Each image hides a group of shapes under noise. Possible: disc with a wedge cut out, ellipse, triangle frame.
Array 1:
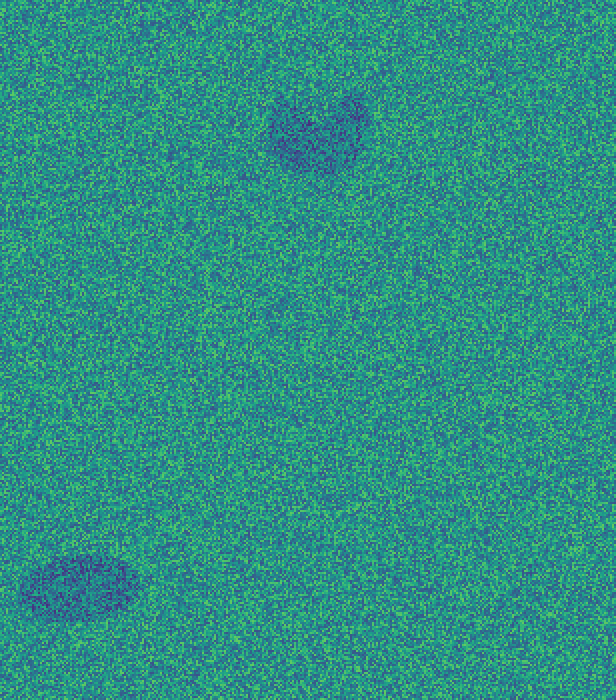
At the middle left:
nothing
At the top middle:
disc with a wedge cut out
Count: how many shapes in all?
2
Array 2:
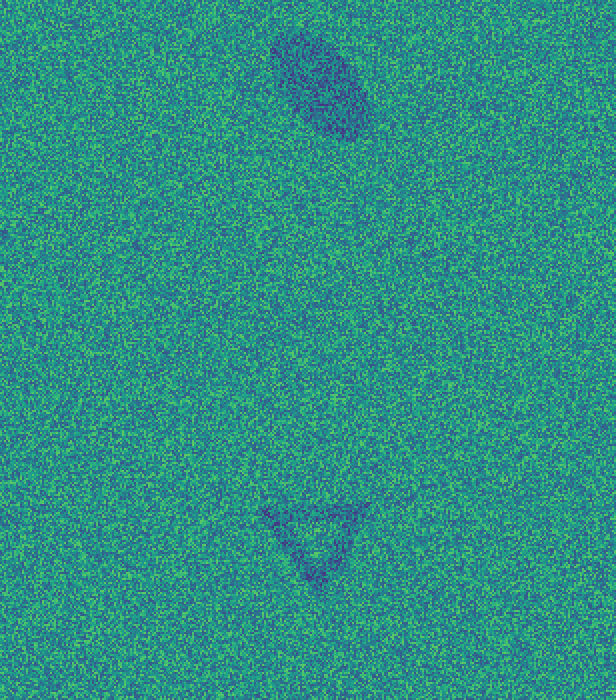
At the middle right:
nothing
